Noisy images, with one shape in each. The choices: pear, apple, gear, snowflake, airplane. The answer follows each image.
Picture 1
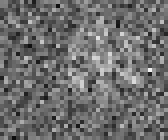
snowflake
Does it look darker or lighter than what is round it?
lighter
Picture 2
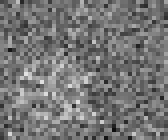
snowflake
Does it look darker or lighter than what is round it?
lighter
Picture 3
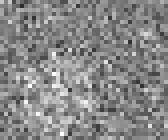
snowflake
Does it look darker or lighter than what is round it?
lighter
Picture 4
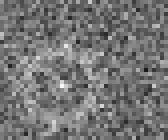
gear
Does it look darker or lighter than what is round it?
lighter
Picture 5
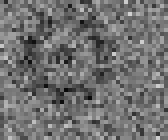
gear
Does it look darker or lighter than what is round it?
darker
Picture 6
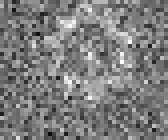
gear
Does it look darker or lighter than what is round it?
lighter
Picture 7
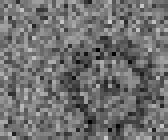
gear
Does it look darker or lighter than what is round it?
darker
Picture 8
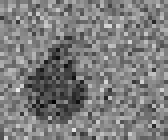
pear
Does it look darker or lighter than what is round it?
darker
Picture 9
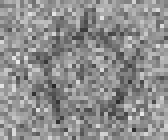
gear
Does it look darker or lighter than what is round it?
darker
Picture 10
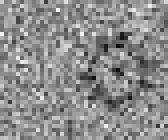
gear
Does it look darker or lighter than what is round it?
darker
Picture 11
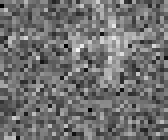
airplane
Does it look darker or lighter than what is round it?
lighter
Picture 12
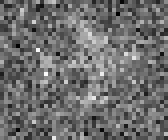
airplane
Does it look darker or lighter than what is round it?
lighter
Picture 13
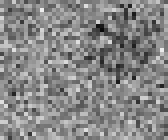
snowflake
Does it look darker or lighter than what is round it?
darker
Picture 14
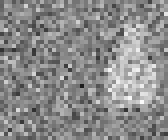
pear
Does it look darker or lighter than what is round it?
lighter
